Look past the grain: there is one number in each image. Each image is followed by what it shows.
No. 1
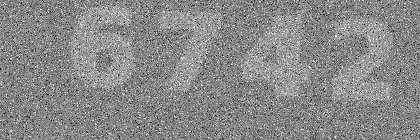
6742
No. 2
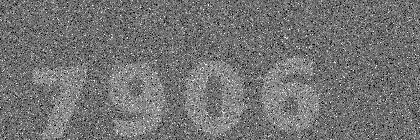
7906
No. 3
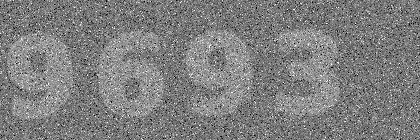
9693
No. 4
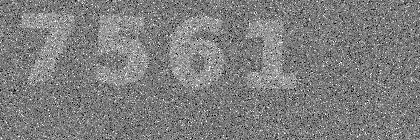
7561
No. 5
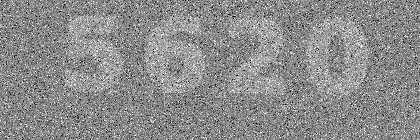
5620
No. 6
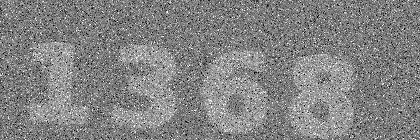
1368
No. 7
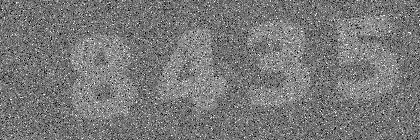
8435
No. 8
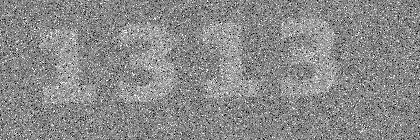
1313
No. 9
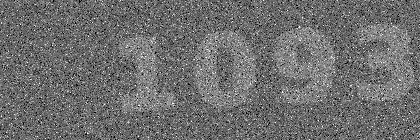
1093
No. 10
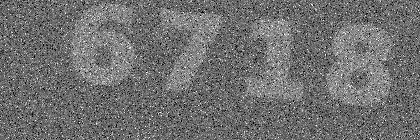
6718
